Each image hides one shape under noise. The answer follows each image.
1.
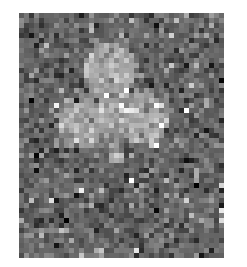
club
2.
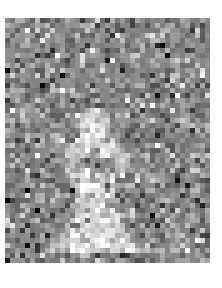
chess bishop
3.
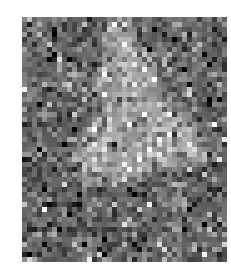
chess pawn
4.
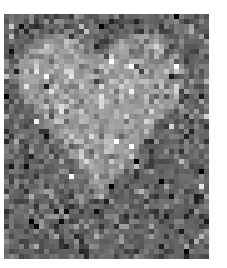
heart
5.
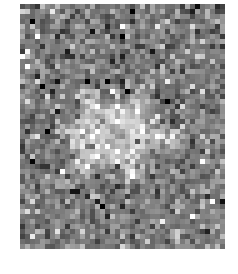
turtle
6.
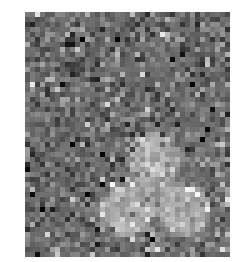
club
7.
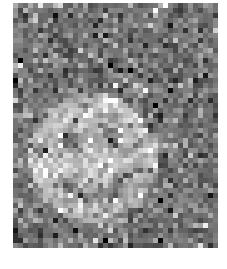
smiling face
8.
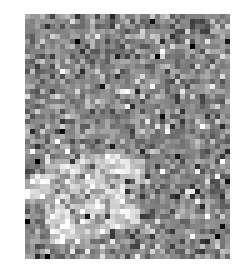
telephone
